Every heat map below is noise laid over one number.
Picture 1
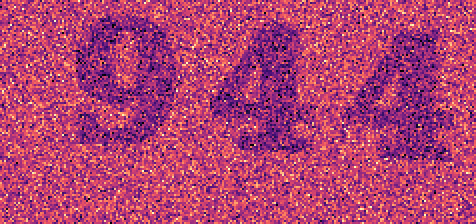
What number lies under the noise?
944
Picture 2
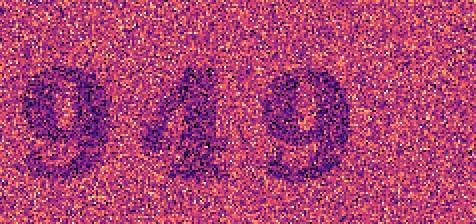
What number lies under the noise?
949
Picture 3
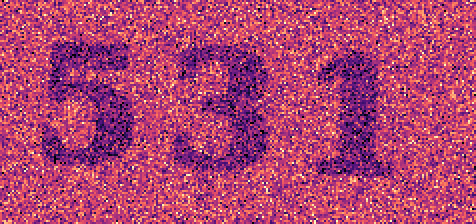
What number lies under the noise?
531
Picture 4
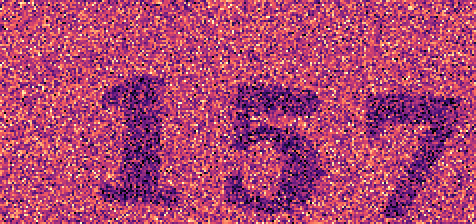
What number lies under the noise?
157
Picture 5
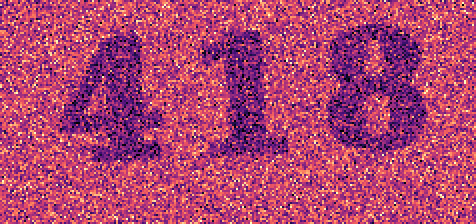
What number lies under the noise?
418
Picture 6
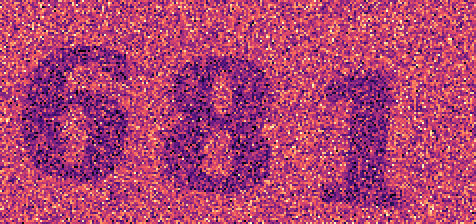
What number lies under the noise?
681
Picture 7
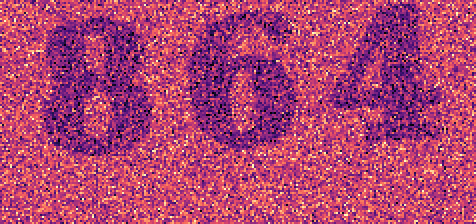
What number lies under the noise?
864
